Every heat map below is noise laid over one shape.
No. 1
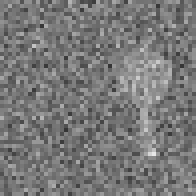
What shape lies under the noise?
lollipop
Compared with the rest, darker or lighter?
lighter
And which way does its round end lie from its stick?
up
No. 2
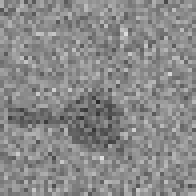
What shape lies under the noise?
lollipop
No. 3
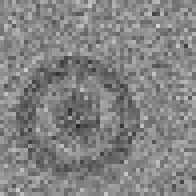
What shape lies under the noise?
bullseye
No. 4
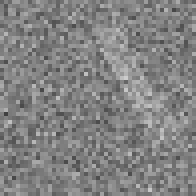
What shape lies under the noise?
bar
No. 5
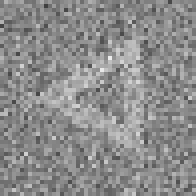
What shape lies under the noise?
triangle frame
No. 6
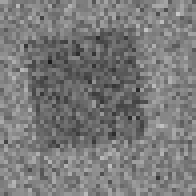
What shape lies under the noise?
square
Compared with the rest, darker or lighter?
darker
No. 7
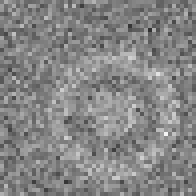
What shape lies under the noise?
bullseye
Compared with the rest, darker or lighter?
lighter
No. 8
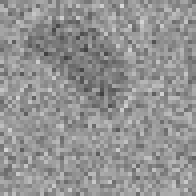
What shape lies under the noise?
half disc
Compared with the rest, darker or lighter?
darker
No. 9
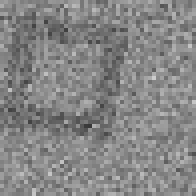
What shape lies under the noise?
square frame
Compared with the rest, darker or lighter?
darker
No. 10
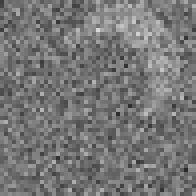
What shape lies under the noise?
crescent
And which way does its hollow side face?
down and left
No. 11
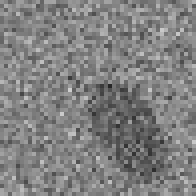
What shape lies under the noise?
ellipse
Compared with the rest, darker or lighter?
darker
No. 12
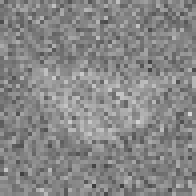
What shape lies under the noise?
half disc
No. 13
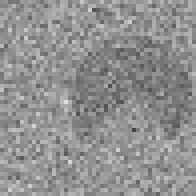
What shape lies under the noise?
disc with a wedge cut out
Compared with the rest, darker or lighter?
darker
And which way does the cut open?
down
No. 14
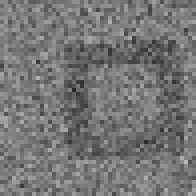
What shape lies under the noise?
square frame
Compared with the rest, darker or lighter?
darker
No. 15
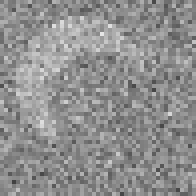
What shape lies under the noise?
crescent
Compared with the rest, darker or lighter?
lighter
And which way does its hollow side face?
down and right
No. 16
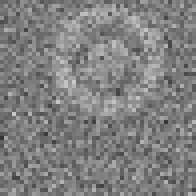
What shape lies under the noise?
bullseye
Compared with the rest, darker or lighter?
lighter
